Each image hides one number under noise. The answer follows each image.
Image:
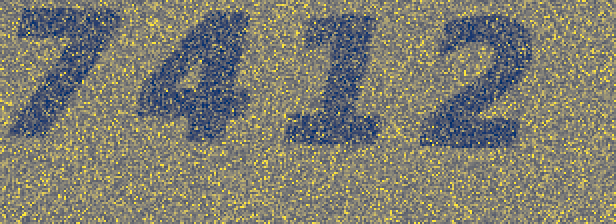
7412
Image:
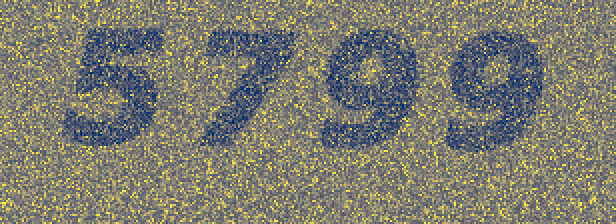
5799
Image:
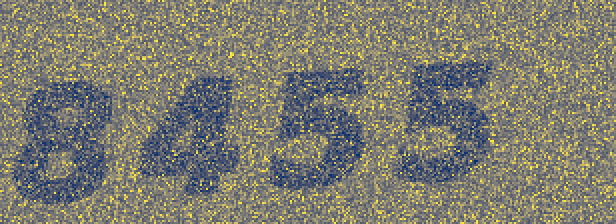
8455
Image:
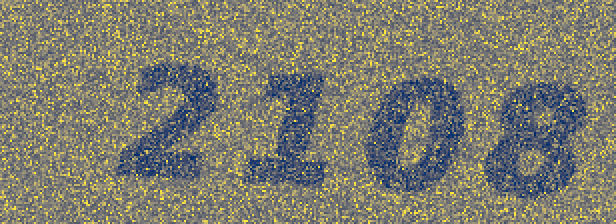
2108
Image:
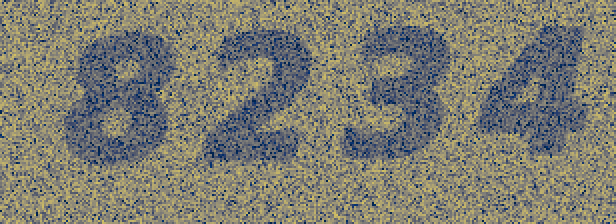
8234
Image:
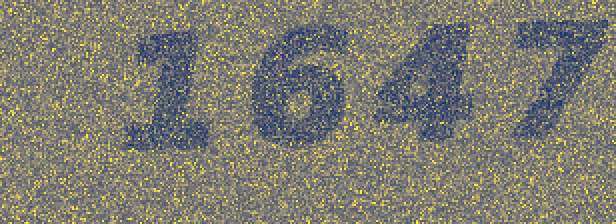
1647
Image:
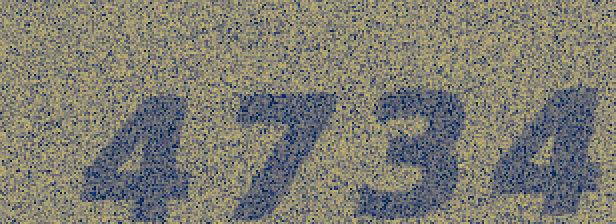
4734
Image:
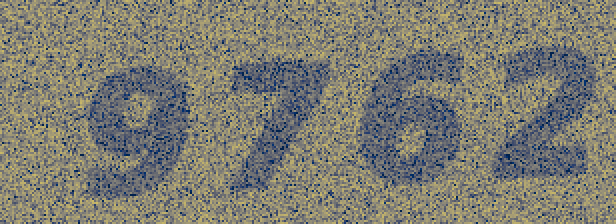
9762
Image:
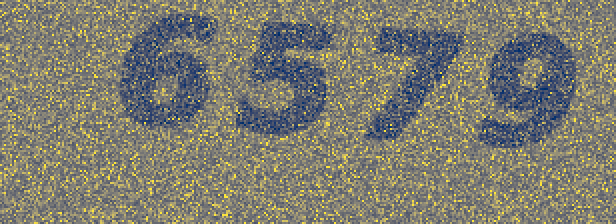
6579
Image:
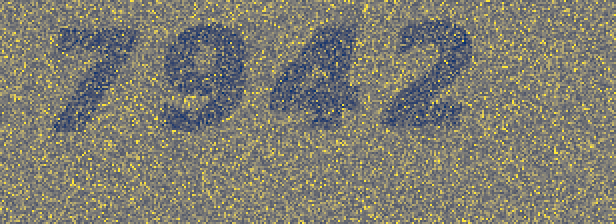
7942
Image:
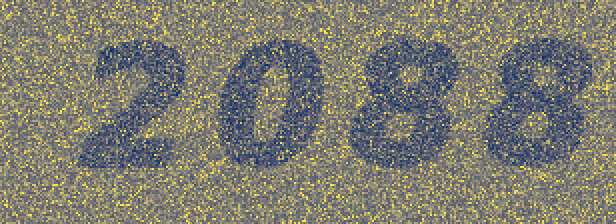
2088
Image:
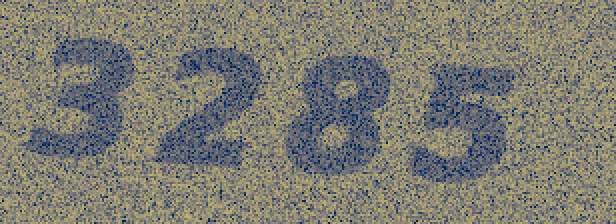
3285
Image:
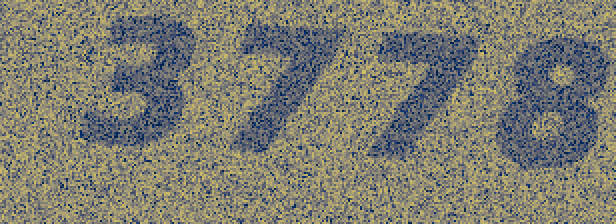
3778
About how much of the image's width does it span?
nearly all
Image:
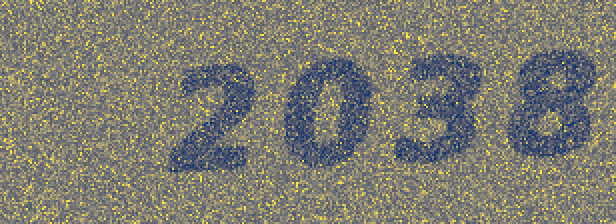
2038
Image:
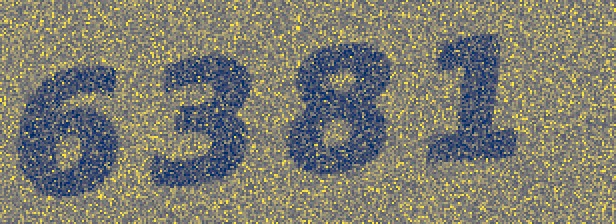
6381
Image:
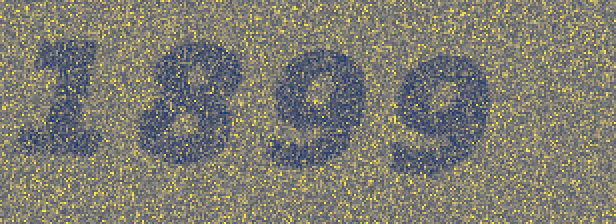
1899
